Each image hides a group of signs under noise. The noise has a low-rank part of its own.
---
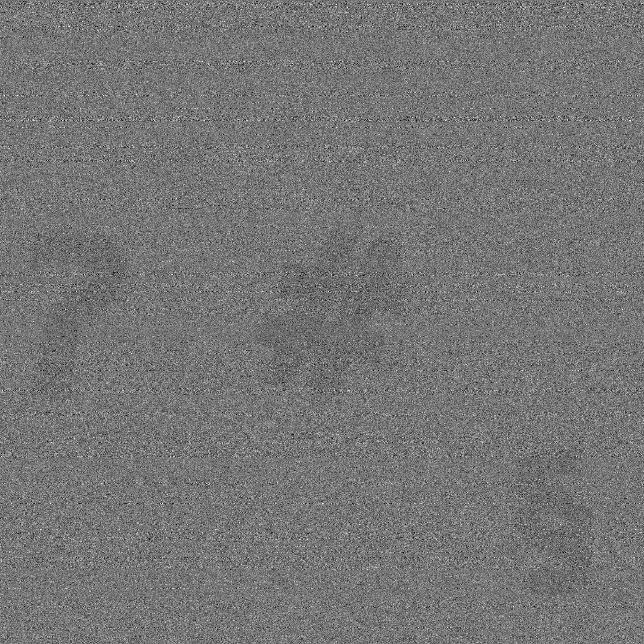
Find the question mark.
middle left
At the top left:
nothing
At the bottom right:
section sign
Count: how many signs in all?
3
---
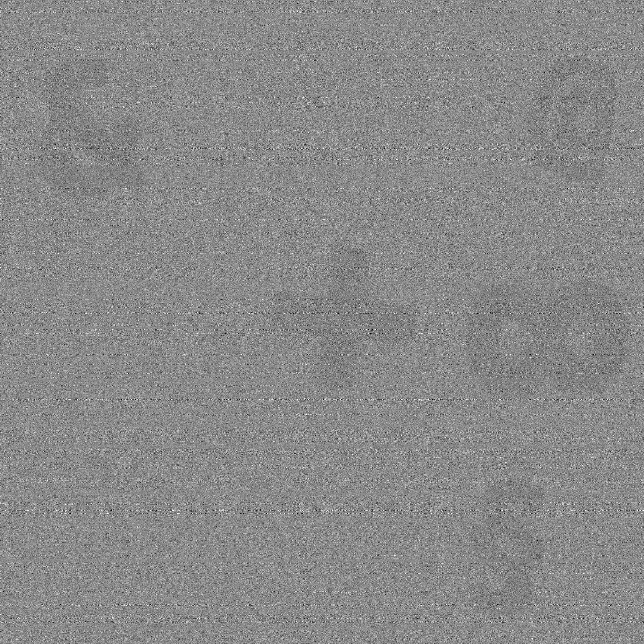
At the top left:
ampersand
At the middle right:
infinity sign
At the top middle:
nothing
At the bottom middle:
nothing
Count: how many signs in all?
5
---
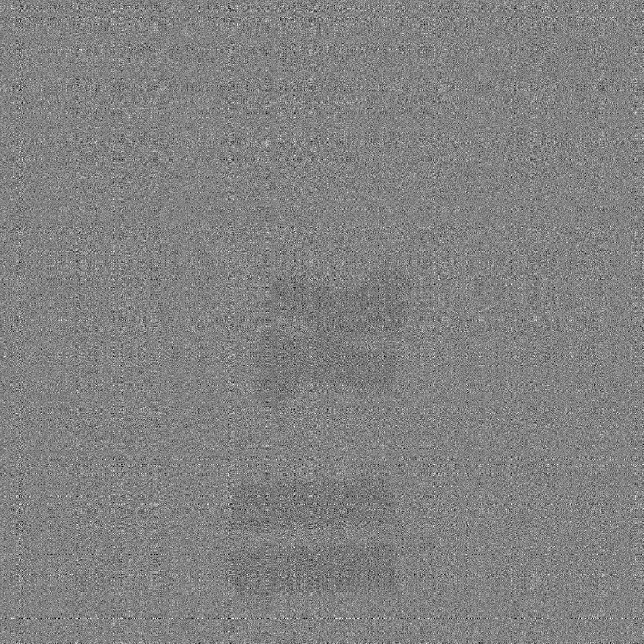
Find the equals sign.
bottom middle
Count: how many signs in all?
2
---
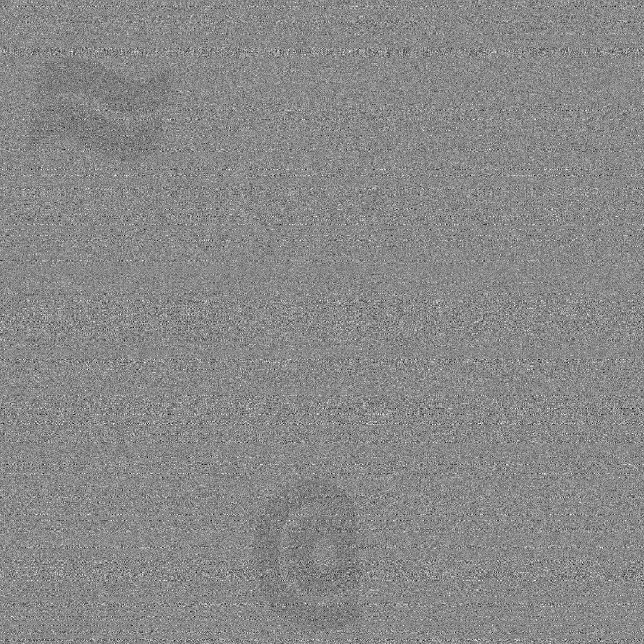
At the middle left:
nothing
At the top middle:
nothing
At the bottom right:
nothing
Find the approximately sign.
top left
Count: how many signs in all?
2
